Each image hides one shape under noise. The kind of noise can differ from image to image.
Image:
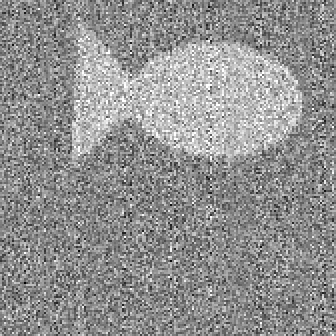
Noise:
columns of uneven size
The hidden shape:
fish
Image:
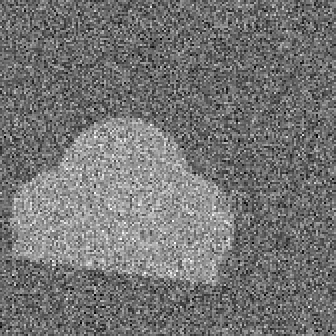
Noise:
low rank plus noise
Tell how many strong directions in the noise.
three or four
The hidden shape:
cloud
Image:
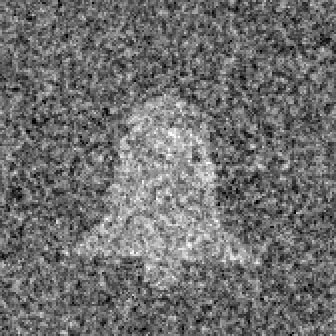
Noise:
blotchy
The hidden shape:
bell
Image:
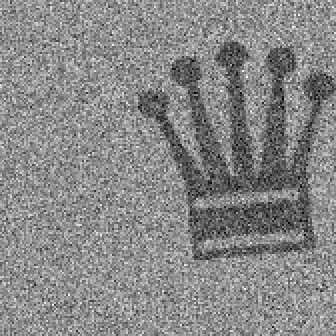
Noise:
independent entries
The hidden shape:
chess queen
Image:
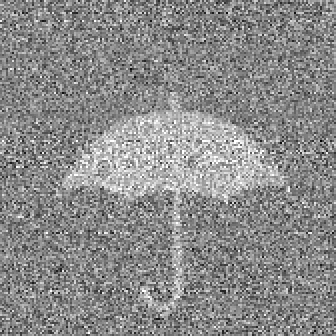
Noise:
rows of uneven size
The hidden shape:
umbrella
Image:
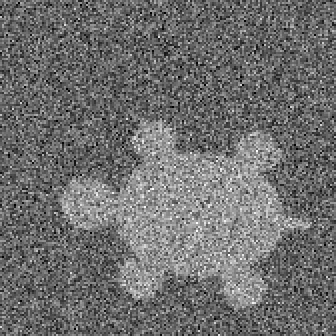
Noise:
independent entries
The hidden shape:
turtle
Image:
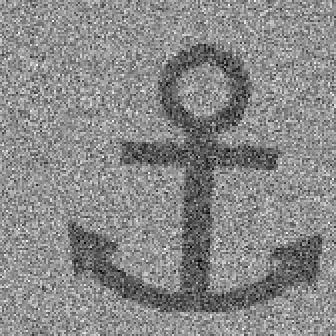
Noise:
low rank plus noise
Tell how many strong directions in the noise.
one
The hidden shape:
anchor
